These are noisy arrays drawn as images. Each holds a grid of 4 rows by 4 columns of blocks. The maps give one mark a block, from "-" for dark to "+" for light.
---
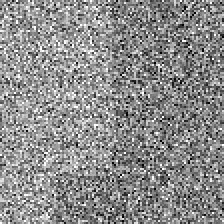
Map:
++--
++--
++--
+---
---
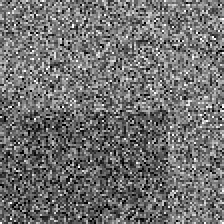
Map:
++++
++++
---+
---+
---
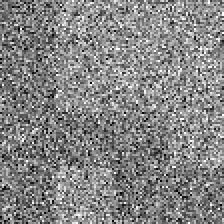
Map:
-+++
-+++
---+
-+--
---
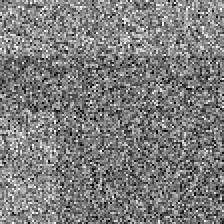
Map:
++++
----
+---
+---
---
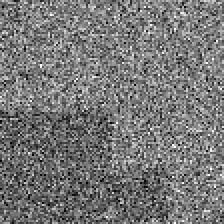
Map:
++++
++++
--++
---+
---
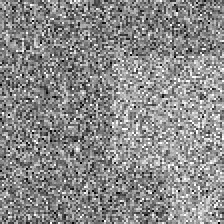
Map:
----
--++
--++
---+
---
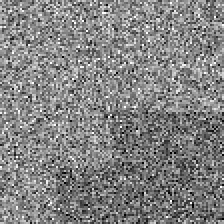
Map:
++++
++++
++--
+---
